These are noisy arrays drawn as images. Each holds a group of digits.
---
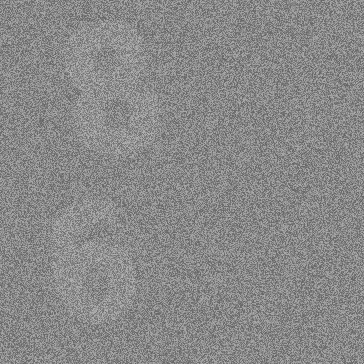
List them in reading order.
top left: 8; bottom left: 6
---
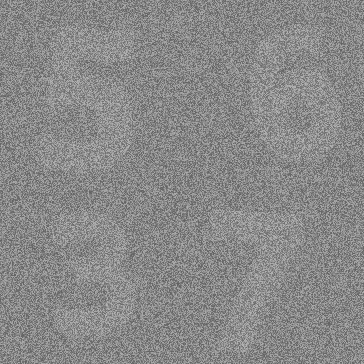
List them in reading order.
top left: 5; top right: 6; bottom left: 3; bottom right: 7
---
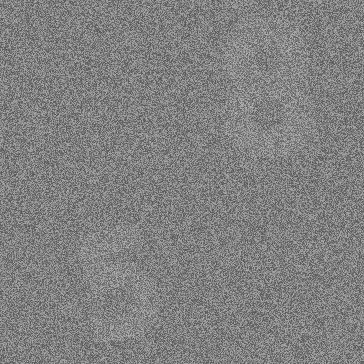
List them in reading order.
top right: 8; bottom left: 5
